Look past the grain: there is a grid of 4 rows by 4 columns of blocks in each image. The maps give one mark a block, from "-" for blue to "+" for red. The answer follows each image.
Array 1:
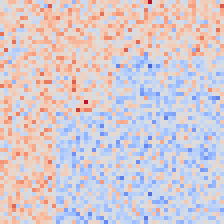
+ + + +
+ + - -
+ - - -
+ - - -
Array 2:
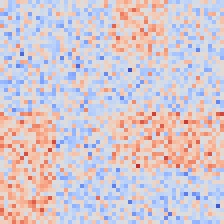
- - + -
- - - -
+ - + +
+ - - -
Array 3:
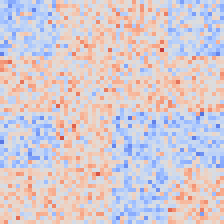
- + + -
+ + + +
- + - -
+ + - +
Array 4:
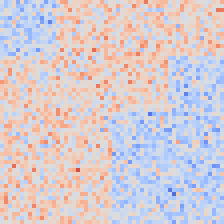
- + + +
+ + + -
+ + - -
+ + - -
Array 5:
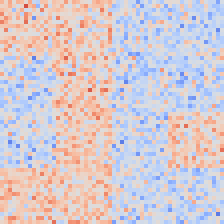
+ + - -
- + - -
- + - +
+ + - -
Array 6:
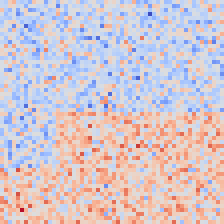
- - - -
- - - -
- + + +
+ + + +
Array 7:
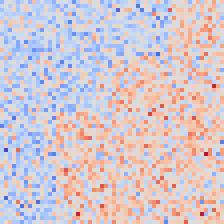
- - - +
- - + +
- + + +
- + + +
